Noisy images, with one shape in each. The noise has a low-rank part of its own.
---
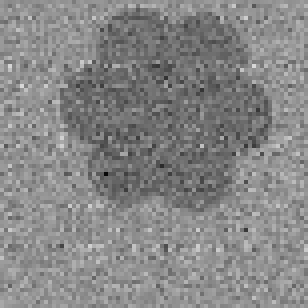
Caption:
dark flower
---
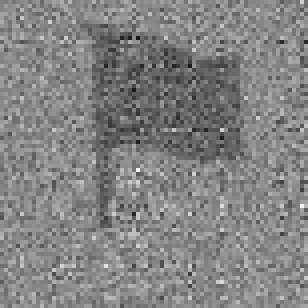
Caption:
dark flag
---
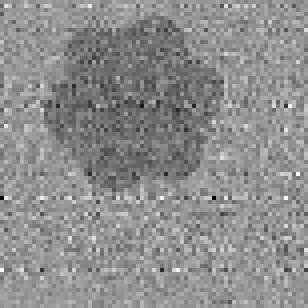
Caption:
dark flower
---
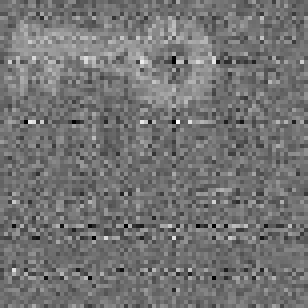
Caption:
light key
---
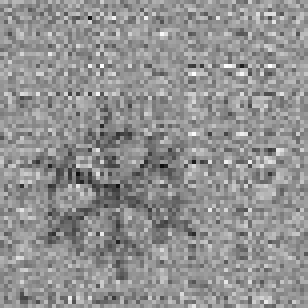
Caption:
dark snowflake
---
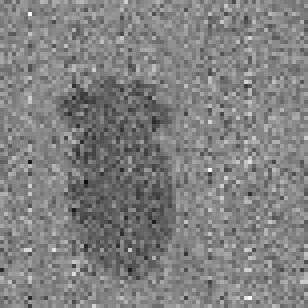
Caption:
dark footprint
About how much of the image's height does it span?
two thirds
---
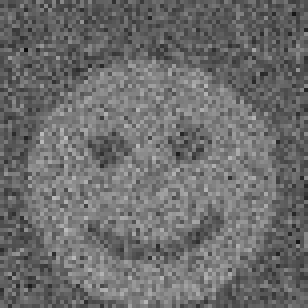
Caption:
light smiling face
